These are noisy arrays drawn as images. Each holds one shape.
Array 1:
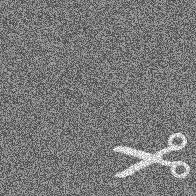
light pair of scissors, bottom right
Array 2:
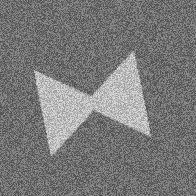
light bow tie
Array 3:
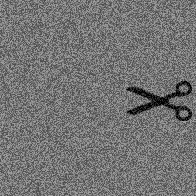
dark pair of scissors, middle right
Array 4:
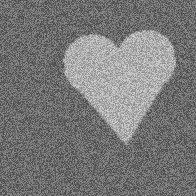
light heart
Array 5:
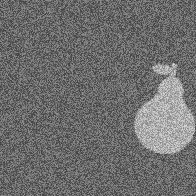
light pear
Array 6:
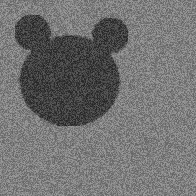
dark bear's head
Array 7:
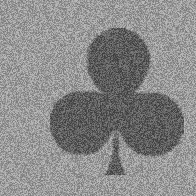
dark club
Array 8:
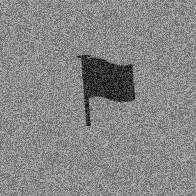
dark flag, centre
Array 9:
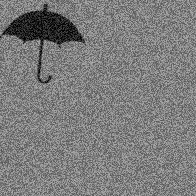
dark umbrella, top left
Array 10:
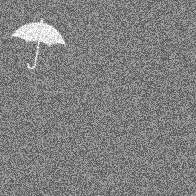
light umbrella, top left
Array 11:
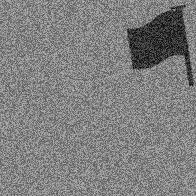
dark flag, top right
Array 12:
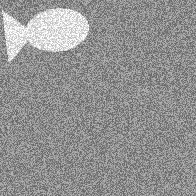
light fish, top left
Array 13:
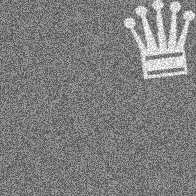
light chess queen, top right
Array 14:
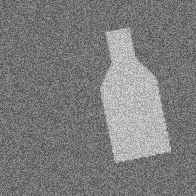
light bottle
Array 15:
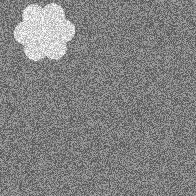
light flower, top left
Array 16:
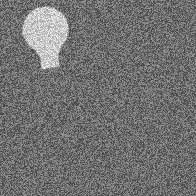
light light bulb, top left
